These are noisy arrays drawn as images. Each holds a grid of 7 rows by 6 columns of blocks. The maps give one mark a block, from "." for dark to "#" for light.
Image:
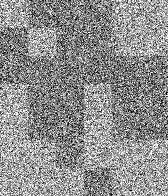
# . . . # #
. # . . # #
. . . . . .
# . . # . .
# . . # . .
# # . # # #
# # # . # #
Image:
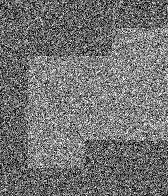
. . . . . .
. . . . # #
. # # # # #
. # # # # #
. # # # # #
. # # . . .
. . . . . .
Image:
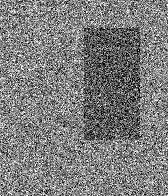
# # # # # #
# # # . . #
# # # . . #
# # # . . #
# # # . . #
# # # # # #
# # # # # #
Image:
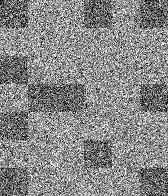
. # # . # .
# # # # # #
. # # # # #
# . . # # .
. # # # # #
# # # . # #
. # # # # .
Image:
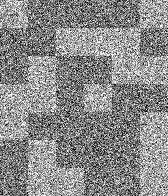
# . . . . #
. . # # # .
. # . . # #
# # . # . .
# . . . . #
. # . . . #
. # # . . #
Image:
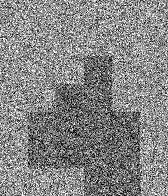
# # # # # #
# # # # # #
# # # . # #
# # . . # #
# . . . . #
# . . . . #
# # # . . #
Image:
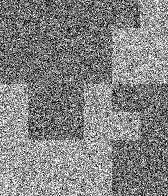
. . . . . #
. . . . # #
. . . . # #
# . . # . .
# . . # # .
# # # # . .
# # # # . .
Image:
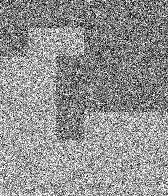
. . . . . .
. # # . . .
# # . . . .
# # . . . .
# # . # # #
# # # # # #
# # # # # #
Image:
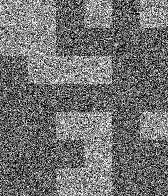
# # . # . #
# # . . . .
. # # # . .
. . . . . .
. . # # . #
. . . # . .
. . # # . .
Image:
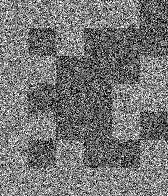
# # # # # .
# . # . . .
# # . . . #
# . . . # #
# # . . # .
# . # . . #
# # # # # #
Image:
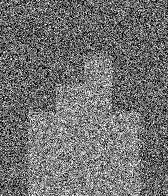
. . . . . .
. . . . . .
. . . # . .
. . # # . .
. # # # # .
. # # # # .
. # # # # .
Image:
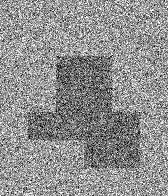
# # # # # #
# # # # # #
# # . . # #
# # . . # #
# . . . . #
# # # . . #
# # # # # #
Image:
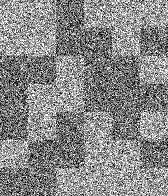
# # . # # #
# # . . # .
. . # . . #
. # # . . .
. # . # . #
# . . # # .
. . # # # #
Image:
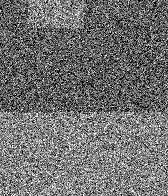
. # # . . .
. . . . . .
. . . . . .
. . . . . .
# # # # # #
# # # # # #
# # # # # #
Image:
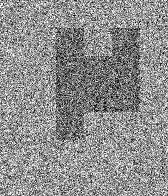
# # # # # #
# # . # . #
# # . . . #
# # . . . #
# # . # # #
# # # # # #
# # # # # #
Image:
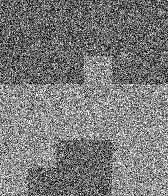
. . . . . .
. . . . . .
. . . # . .
# # # # # #
# # # # # #
# # . . # #
# . . . # #
